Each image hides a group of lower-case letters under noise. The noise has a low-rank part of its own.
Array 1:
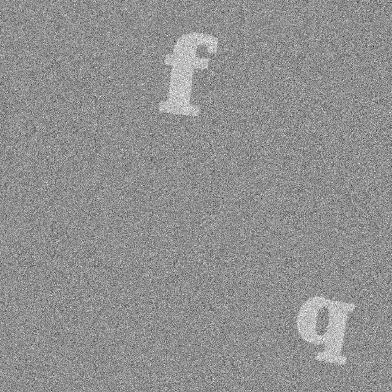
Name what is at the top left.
nothing
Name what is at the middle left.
nothing
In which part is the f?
top middle
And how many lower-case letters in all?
2
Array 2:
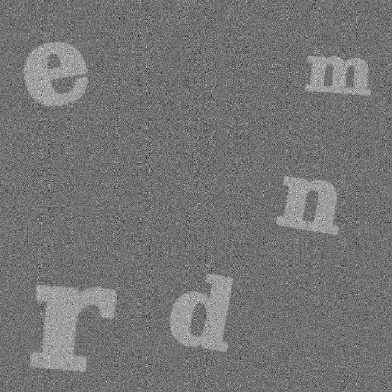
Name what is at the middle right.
n
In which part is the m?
top right
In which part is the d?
bottom middle
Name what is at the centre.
nothing
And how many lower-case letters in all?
5
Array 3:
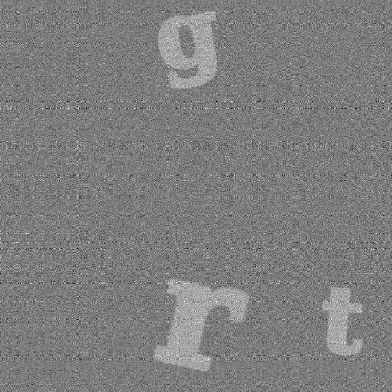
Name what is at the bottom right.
t
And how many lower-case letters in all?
3
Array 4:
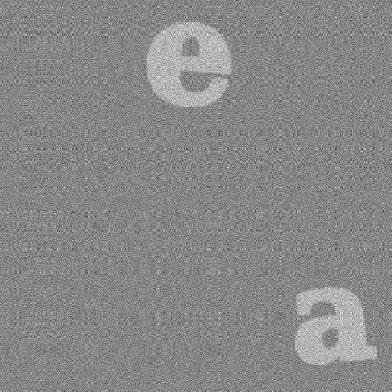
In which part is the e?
top middle
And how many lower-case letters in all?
2
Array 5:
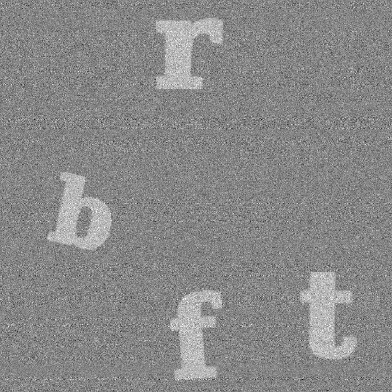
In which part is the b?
middle left
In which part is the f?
bottom middle
